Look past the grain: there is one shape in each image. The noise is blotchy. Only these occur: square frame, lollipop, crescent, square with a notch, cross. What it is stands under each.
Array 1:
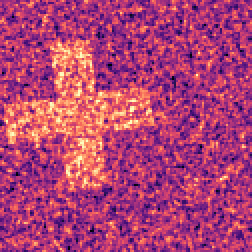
cross
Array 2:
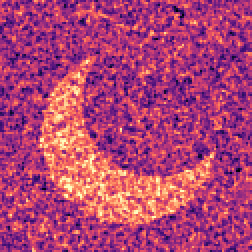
crescent
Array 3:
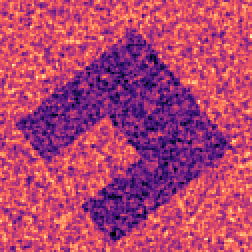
square with a notch
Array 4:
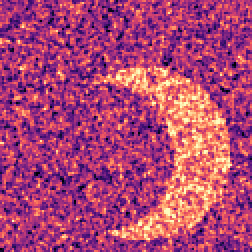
crescent
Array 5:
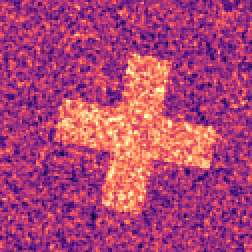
cross
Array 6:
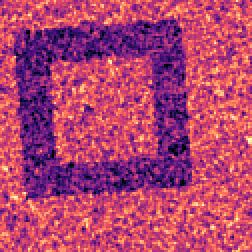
square frame
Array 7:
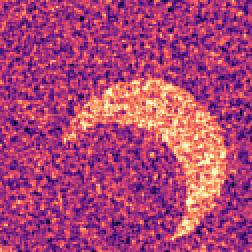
crescent
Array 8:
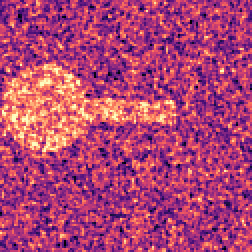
lollipop
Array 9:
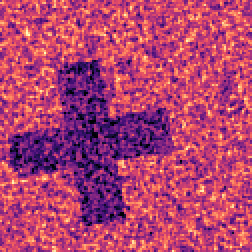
cross
